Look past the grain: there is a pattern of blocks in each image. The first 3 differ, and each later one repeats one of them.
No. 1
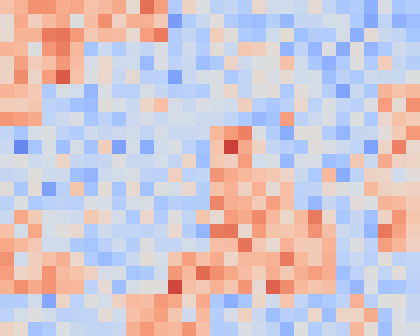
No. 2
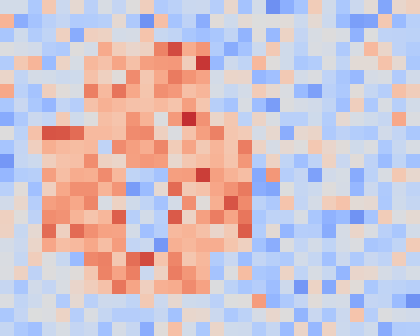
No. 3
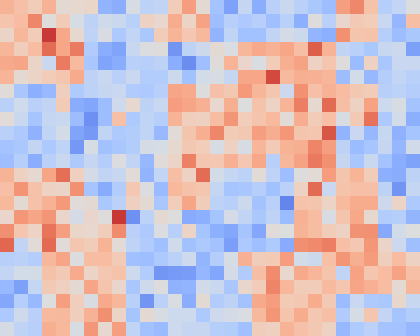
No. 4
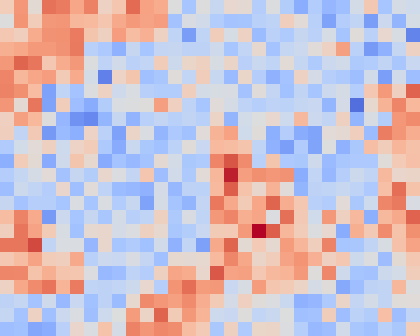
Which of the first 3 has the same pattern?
1
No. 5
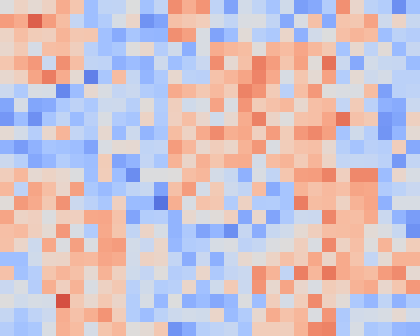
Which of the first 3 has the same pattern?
3
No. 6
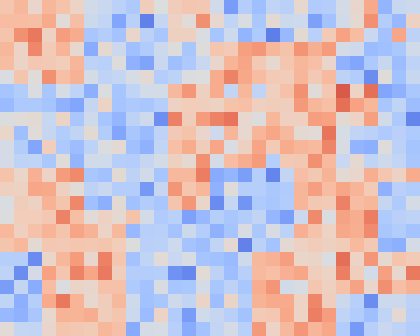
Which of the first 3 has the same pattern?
3
